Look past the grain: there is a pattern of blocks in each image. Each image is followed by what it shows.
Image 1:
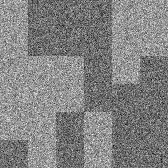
no symmetry
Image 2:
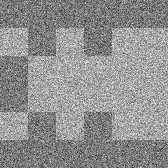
top and bottom mirror each other
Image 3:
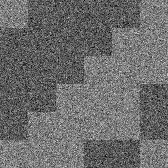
mirrored about the diagonal from the top left
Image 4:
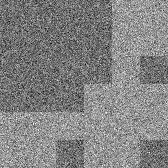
mirrored about the diagonal from the top left
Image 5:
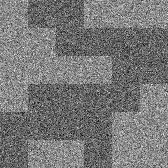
no symmetry
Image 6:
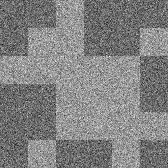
mirrored about the diagonal from the top left
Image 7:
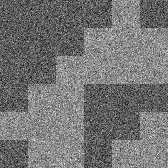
mirrored about the diagonal from the top left
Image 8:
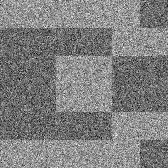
top and bottom mirror each other
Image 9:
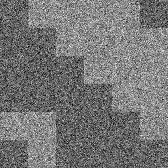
mirrored about the diagonal from the bottom left
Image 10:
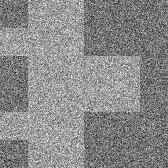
top and bottom mirror each other
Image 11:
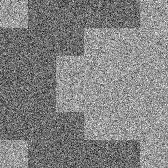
top and bottom mirror each other
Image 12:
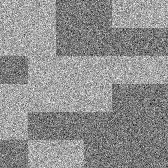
no symmetry
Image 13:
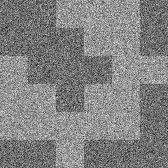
mirrored about the diagonal from the top left
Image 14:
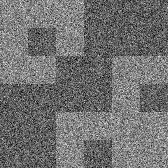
mirrored about the diagonal from the top left
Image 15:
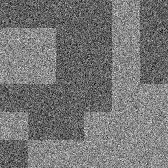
no symmetry
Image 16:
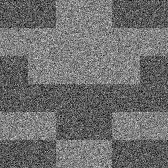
left and right mirror each other
